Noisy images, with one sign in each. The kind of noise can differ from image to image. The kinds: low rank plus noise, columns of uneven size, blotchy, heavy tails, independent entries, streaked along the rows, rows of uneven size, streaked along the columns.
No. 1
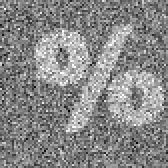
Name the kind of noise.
independent entries
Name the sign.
percent sign
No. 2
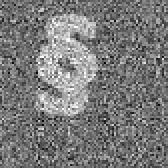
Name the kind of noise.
low rank plus noise
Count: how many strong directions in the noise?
three or four
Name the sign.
section sign
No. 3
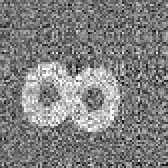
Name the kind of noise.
low rank plus noise
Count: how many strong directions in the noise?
three or four
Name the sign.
infinity sign
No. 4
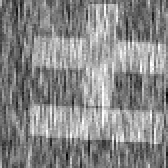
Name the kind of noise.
streaked along the columns
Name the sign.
plus-minus sign
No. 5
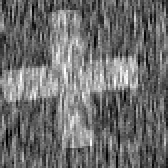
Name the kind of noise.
streaked along the columns
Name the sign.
plus sign
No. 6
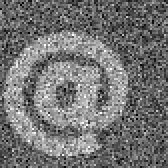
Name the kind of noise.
independent entries
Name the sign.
at sign
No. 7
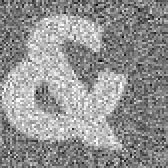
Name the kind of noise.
low rank plus noise
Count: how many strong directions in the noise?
five to eight
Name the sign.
ampersand
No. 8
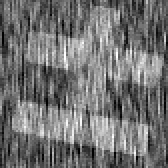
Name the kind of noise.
streaked along the columns
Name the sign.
plus-minus sign
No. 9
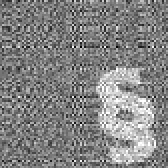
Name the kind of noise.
low rank plus noise
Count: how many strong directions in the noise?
one
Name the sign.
section sign
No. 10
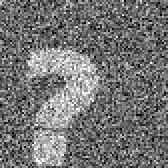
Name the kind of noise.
independent entries
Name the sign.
question mark
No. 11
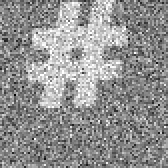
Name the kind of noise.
independent entries
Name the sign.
hash sign
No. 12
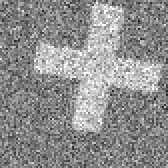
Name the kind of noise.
independent entries
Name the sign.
plus sign
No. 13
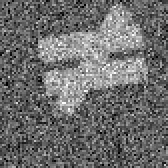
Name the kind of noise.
independent entries
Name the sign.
not-equal sign
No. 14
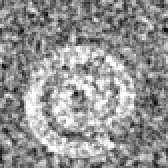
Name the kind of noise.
blotchy
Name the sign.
at sign
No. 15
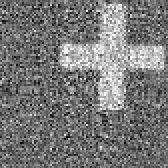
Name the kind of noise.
low rank plus noise
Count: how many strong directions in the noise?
five to eight
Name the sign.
plus sign
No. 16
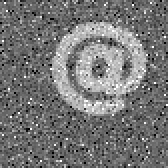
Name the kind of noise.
heavy tails
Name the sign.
at sign
